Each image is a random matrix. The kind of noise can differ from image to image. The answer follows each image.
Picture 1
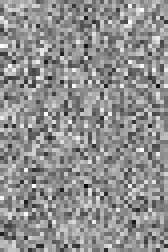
low rank plus noise
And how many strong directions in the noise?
five to eight
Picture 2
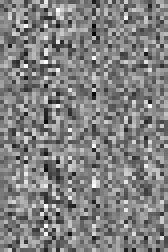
columns of uneven size
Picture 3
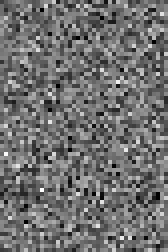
independent entries
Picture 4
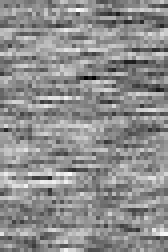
streaked along the rows
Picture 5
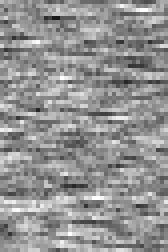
streaked along the rows
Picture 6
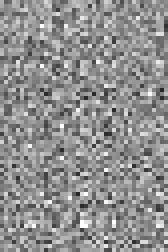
low rank plus noise
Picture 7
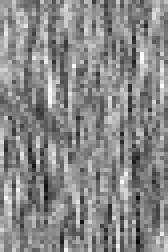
streaked along the columns
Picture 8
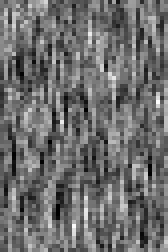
streaked along the columns
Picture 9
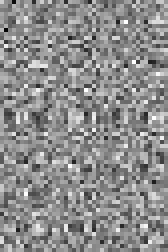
low rank plus noise
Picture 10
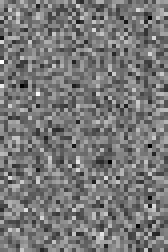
low rank plus noise
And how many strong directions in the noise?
five to eight
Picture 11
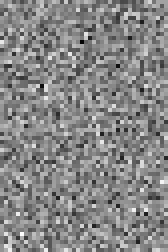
independent entries
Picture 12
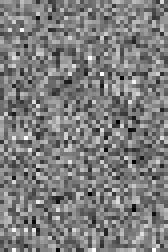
low rank plus noise
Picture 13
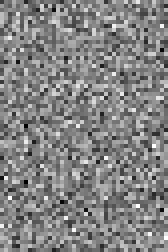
independent entries
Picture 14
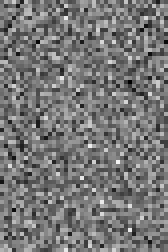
independent entries
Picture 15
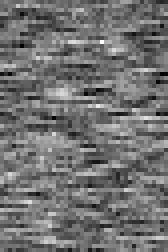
streaked along the rows
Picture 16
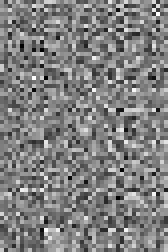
low rank plus noise
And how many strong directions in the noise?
one
